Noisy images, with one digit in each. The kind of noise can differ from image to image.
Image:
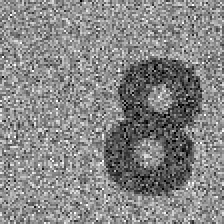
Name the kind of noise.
low rank plus noise
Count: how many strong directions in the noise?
one
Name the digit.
8
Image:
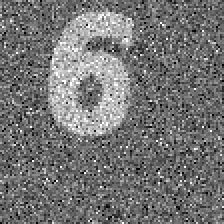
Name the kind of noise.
heavy tails
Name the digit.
6
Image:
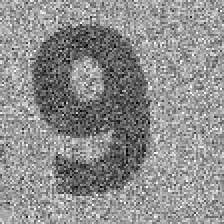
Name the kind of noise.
low rank plus noise
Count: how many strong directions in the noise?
three or four
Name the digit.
9
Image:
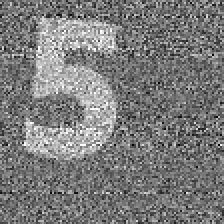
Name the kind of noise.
rows of uneven size
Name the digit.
5
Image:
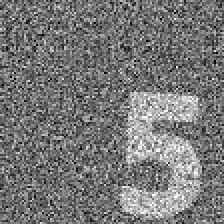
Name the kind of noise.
low rank plus noise
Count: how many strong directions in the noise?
five to eight
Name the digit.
5
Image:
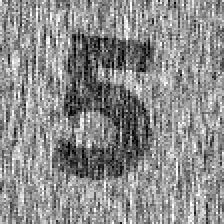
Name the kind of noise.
streaked along the columns
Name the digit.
5
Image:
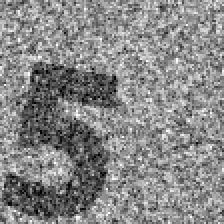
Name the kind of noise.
blotchy
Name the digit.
5
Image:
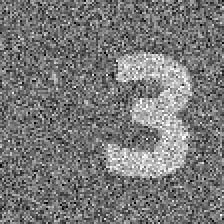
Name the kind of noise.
independent entries
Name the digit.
3
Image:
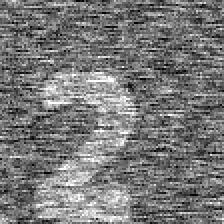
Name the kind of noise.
streaked along the rows
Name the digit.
2
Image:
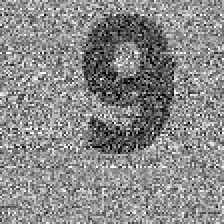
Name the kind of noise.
rows of uneven size
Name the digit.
9
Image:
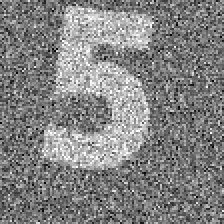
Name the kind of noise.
independent entries
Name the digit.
5
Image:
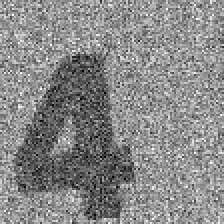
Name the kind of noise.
low rank plus noise
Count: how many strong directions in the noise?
two
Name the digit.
4
